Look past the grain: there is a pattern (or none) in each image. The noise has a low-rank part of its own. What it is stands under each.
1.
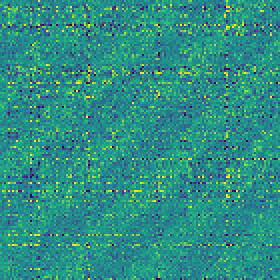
diagonal stripes
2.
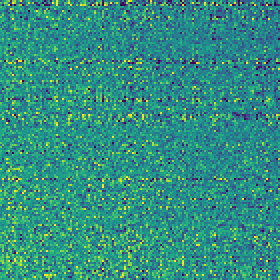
a smooth slope
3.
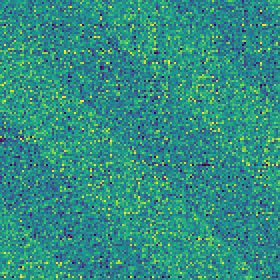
diagonal stripes
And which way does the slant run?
top left to bottom right
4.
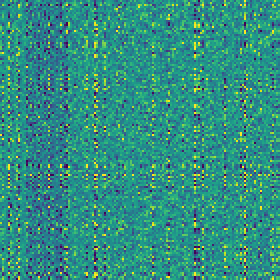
one vertical stripe
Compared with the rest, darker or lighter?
darker
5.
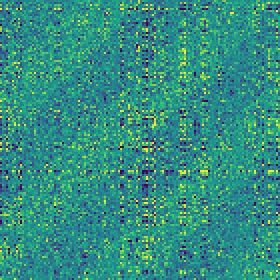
diagonal stripes
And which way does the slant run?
bottom left to top right
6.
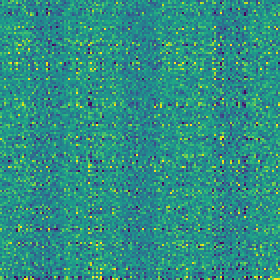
vertical stripes
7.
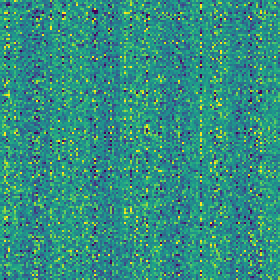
vertical stripes
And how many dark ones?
4
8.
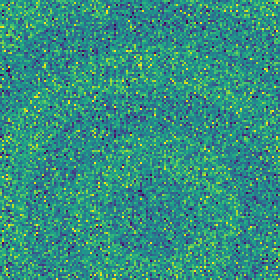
rings round one point
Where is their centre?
bottom middle
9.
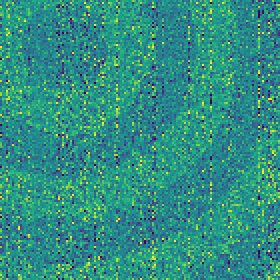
rings round one point
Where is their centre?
top left
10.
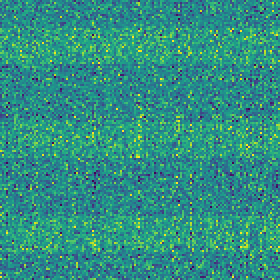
horizontal stripes
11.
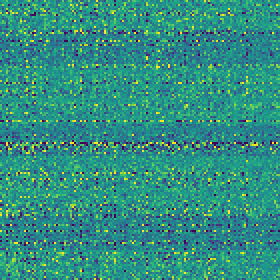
horizontal stripes
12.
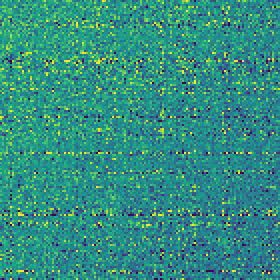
a smooth slope
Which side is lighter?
top left
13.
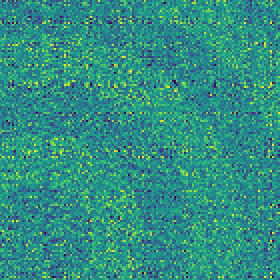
rings round one point
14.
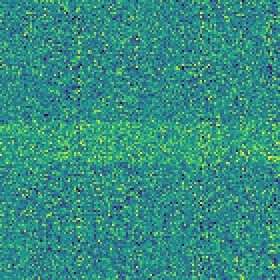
one horizontal stripe
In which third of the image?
middle
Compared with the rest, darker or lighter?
lighter
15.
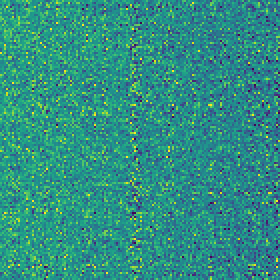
a smooth slope
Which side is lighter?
left
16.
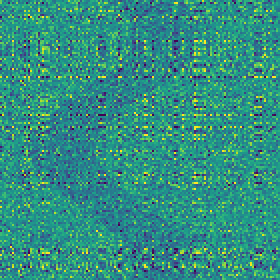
a wavy band
